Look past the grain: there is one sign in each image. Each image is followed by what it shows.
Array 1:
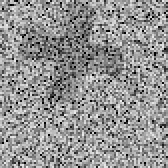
plus sign
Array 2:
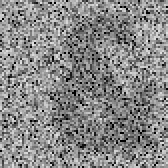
ampersand
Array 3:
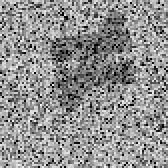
not-equal sign
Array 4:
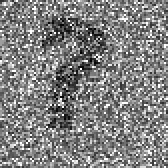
question mark
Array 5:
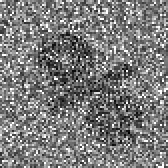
percent sign
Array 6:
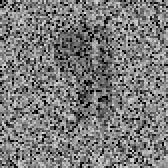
pilcrow
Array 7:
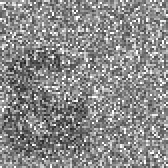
ampersand
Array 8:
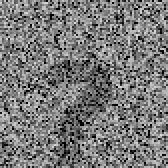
question mark
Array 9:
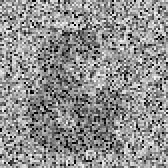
ampersand
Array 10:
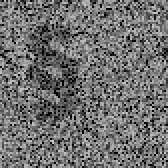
section sign
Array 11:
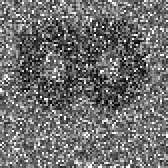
infinity sign
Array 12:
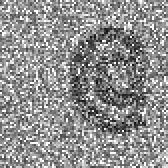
at sign
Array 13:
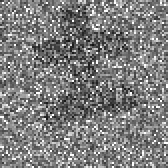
plus-minus sign
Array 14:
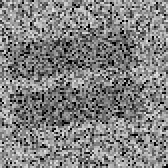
equals sign
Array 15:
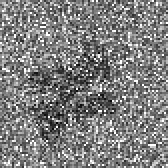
not-equal sign
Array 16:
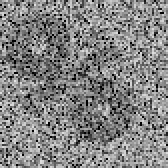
percent sign
